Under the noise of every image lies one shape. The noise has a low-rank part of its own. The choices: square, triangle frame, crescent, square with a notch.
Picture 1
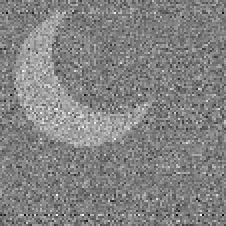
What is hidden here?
light crescent
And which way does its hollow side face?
up and right
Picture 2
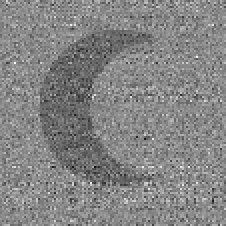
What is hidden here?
dark crescent
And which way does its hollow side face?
right
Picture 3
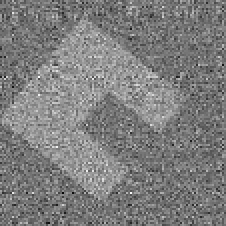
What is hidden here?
light square with a notch
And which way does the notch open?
down and right
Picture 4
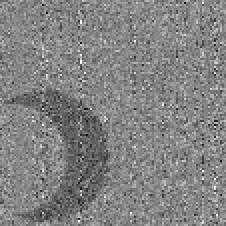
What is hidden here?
dark crescent
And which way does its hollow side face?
left
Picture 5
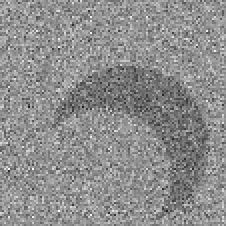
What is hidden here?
dark crescent
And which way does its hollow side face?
down and left
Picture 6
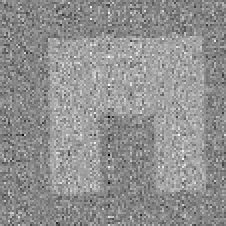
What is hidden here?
light square with a notch
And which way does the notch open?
down
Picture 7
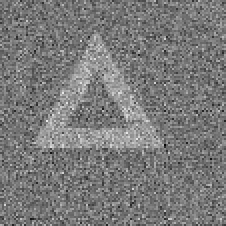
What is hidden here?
light triangle frame
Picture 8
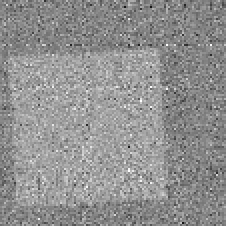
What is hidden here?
light square
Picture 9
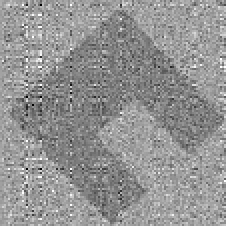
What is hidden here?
dark square with a notch
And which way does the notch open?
down and right
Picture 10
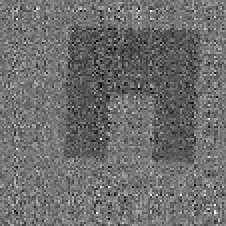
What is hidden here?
dark square with a notch
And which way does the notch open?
down
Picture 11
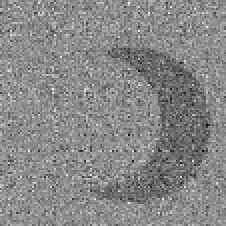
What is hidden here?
dark crescent
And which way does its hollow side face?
left
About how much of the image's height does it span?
two thirds
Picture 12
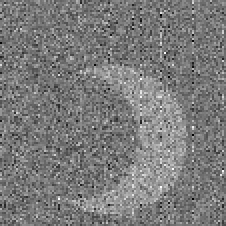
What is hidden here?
light crescent
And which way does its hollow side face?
left
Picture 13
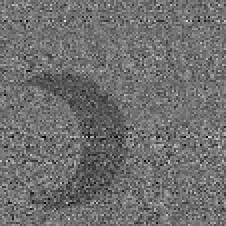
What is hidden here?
dark crescent
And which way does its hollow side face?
left
